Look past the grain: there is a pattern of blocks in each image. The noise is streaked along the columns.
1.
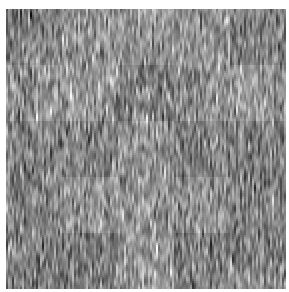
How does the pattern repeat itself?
left and right mirror each other
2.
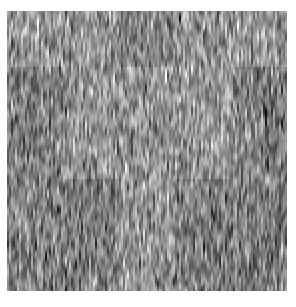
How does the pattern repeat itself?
left and right mirror each other
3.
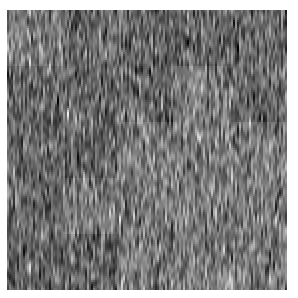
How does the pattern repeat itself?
mirrored about the diagonal from the top left
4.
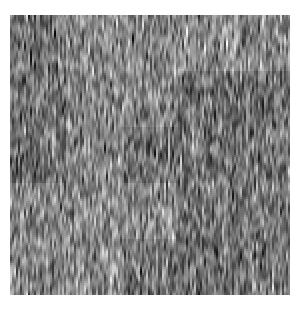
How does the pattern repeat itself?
no symmetry
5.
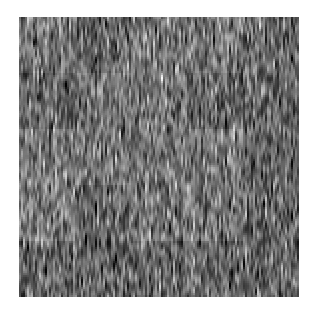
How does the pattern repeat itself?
mirrored about the diagonal from the top left
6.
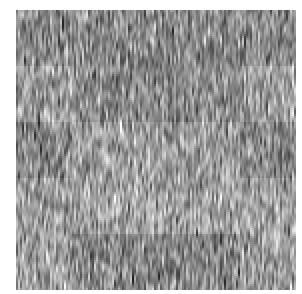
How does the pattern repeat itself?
left and right mirror each other
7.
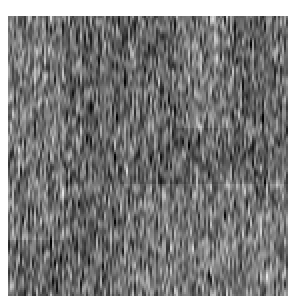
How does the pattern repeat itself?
no symmetry
